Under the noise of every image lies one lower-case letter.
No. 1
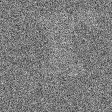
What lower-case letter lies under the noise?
r
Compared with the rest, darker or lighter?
lighter
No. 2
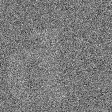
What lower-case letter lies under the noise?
d
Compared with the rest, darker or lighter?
lighter
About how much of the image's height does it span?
two thirds
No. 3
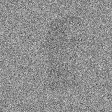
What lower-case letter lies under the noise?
f
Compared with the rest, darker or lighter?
darker
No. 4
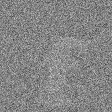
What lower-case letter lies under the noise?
f
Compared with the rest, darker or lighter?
lighter
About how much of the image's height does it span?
two thirds
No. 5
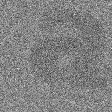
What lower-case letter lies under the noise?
a
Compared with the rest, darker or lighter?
darker
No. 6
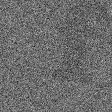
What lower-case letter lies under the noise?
f
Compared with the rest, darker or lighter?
darker
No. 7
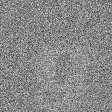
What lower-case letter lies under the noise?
g
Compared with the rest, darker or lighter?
lighter
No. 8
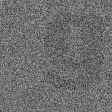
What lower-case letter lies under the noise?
g
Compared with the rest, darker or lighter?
darker
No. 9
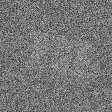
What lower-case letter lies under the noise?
m
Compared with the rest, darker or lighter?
lighter
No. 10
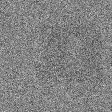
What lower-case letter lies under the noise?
n
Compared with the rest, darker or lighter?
darker
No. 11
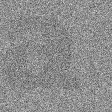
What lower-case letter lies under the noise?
a
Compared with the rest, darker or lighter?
darker
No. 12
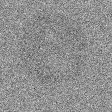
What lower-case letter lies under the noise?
e
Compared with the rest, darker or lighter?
darker
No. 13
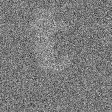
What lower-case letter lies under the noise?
t
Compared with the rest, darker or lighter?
lighter
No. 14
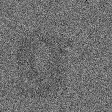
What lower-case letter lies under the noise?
g
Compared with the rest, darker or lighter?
darker
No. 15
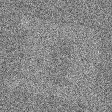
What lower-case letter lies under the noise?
n
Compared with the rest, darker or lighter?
lighter
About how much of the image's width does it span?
nearly all
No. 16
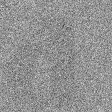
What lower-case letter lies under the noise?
d
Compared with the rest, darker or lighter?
darker
